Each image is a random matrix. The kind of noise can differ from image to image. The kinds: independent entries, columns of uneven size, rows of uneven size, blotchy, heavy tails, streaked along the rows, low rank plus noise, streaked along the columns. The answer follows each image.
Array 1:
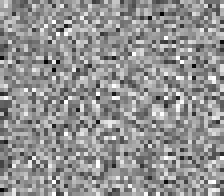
low rank plus noise
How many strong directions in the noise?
two
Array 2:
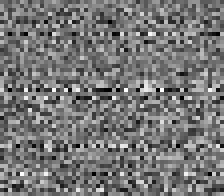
rows of uneven size
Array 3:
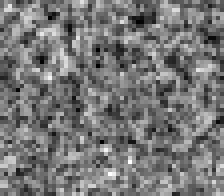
blotchy
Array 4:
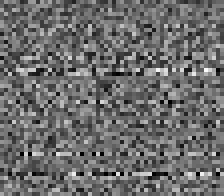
rows of uneven size
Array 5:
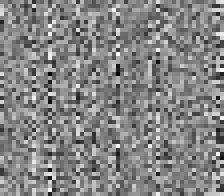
columns of uneven size
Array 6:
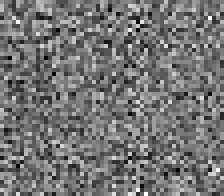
low rank plus noise
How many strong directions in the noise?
five to eight
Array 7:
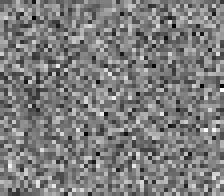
independent entries
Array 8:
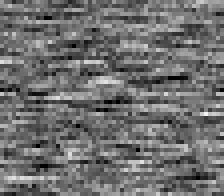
streaked along the rows
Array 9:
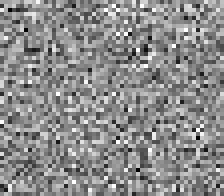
low rank plus noise
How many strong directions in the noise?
three or four
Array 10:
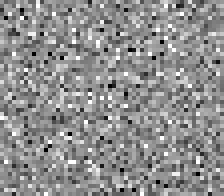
heavy tails
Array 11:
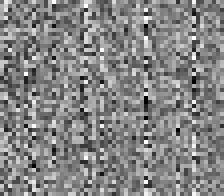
columns of uneven size
